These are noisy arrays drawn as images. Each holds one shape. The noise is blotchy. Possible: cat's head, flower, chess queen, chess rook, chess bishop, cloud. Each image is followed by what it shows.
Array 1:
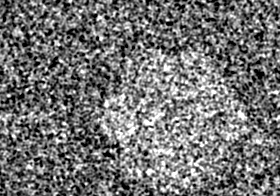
flower
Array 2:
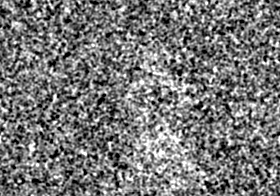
chess bishop
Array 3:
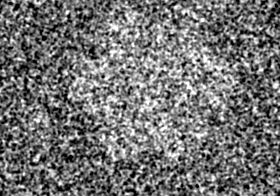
flower
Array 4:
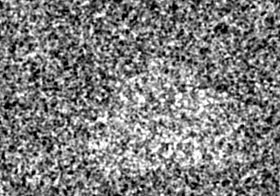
cloud
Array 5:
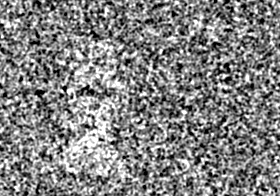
chess bishop
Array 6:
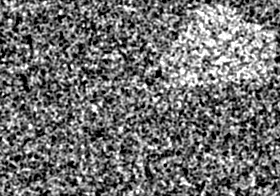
cloud
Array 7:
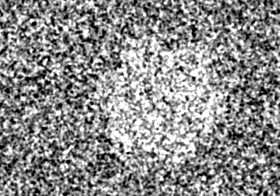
flower
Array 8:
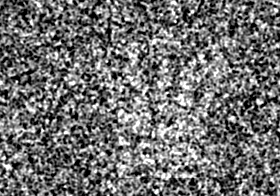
chess queen
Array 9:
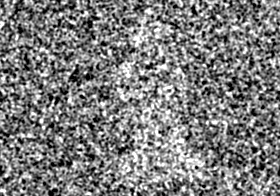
chess bishop
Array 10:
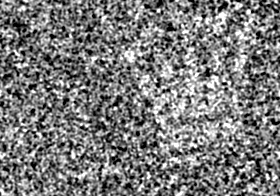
chess queen
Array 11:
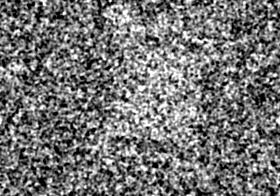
chess rook
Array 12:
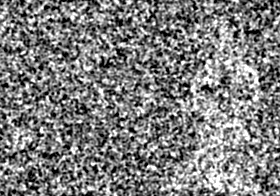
chess bishop
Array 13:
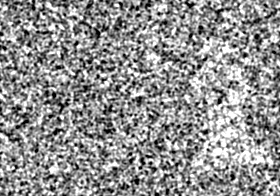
chess bishop
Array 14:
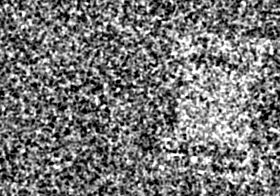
chess rook
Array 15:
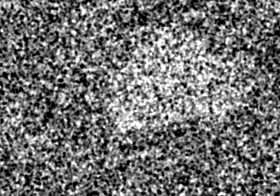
cloud
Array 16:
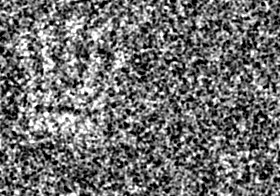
chess queen
